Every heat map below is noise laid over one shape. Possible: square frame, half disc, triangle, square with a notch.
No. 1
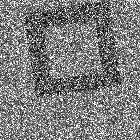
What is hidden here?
dark square frame
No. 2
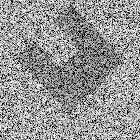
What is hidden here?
dark square with a notch
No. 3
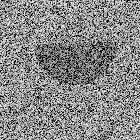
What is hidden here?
dark half disc
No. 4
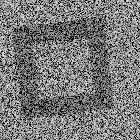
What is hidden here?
dark square frame
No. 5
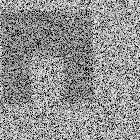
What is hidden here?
dark square with a notch
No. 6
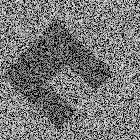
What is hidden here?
dark square with a notch
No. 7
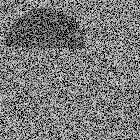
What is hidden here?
dark half disc
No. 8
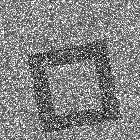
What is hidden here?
dark square frame
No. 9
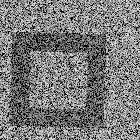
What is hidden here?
dark square frame
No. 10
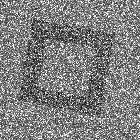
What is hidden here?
dark square frame
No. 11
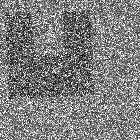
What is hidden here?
dark square with a notch
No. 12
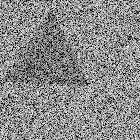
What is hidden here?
dark triangle
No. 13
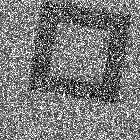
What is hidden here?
dark square frame
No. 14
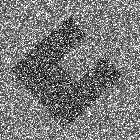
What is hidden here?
dark square with a notch
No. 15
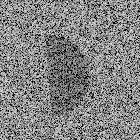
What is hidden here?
dark half disc
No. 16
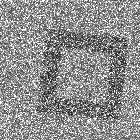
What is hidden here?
dark square frame
